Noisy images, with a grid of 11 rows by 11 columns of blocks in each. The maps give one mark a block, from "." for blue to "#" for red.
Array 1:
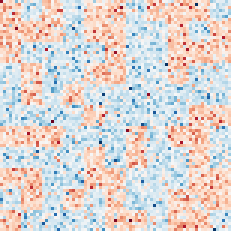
# . # . # # . # # # .
# # # . # # . . # . #
# . . . . # . . # # #
. # . . # # . . # . .
. # . # . . . . . . .
. . . . # . . . . # #
# # # . . . # . # # .
. . . . # . # . . # .
# # . . # # . . . # #
. # . # . # . . # # #
# . . . . # # . # # .
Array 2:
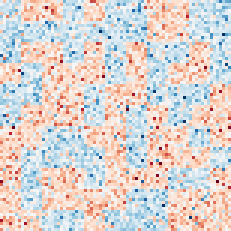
. # # . # . . # # . .
. . . . . . . # # . .
. # # . # . # . . # .
# . # # # . # . # # .
. . # # . # # . . . #
. # # # . # . # . # #
# # . . # # . # # . #
# . . . . # . # # # .
# . # # . # # # . . #
# . # # # # . . # # #
# # . . # . . . # # #
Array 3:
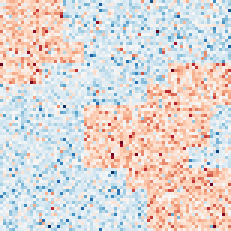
# # # . . . . . . . .
# # # . . . . . . . .
# # # # . . . . . . .
# # . . . . . . # # #
. . . . . . . # # # #
. . . . # # # # # # .
. . . . # # # # # # .
. . . . # # # # # . .
. . . . . . # # # # #
. . . . . . . # # # #
. . . . . . . # # # #
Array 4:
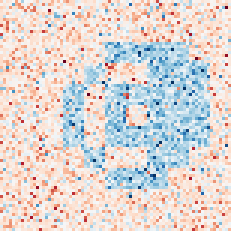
# # # # # # # # # # #
# # # # # # # # # # #
# # # # # . . . . # #
# # # # . # # . . . #
# # # . # . . . . . #
# # # . # . # . . . #
# # # . # . . . . . #
# # # # . # # . . # #
# # # # # . . . # # #
# # # # # # # # # # #
# # # # # # # # # # #
